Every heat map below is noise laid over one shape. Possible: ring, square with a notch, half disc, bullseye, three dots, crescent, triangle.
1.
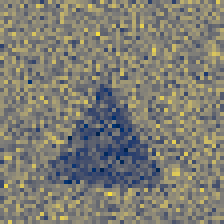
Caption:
dark triangle
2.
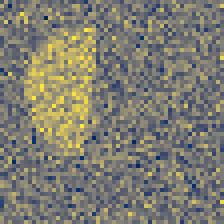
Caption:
light half disc
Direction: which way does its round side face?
left
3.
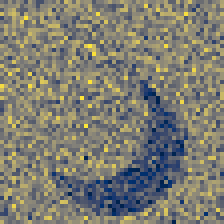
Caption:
dark crescent
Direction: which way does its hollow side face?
up and left
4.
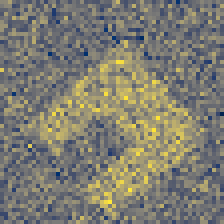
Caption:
light square with a notch
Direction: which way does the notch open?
down and left
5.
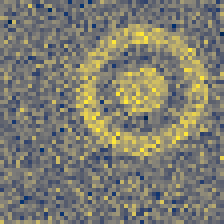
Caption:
light bullseye
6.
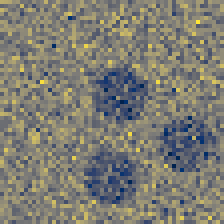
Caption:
dark three dots
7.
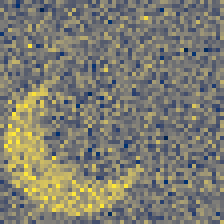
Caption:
light crescent
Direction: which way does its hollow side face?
up and right
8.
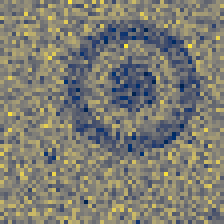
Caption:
dark bullseye
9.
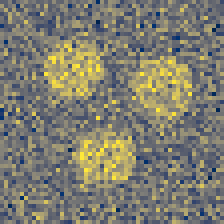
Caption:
light three dots
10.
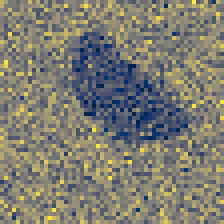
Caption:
dark half disc
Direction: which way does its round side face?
down and left
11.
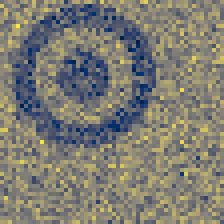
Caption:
dark bullseye
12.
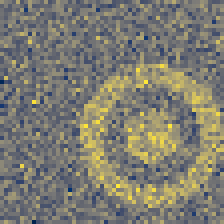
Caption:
light bullseye
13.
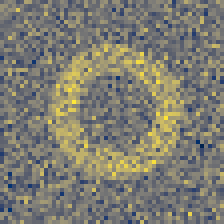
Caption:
light ring
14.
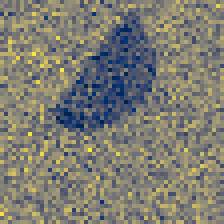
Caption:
dark half disc
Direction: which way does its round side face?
down and right
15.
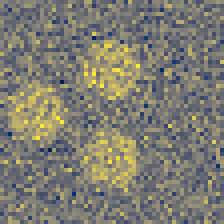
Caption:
light three dots
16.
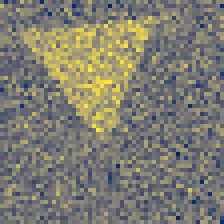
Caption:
light triangle
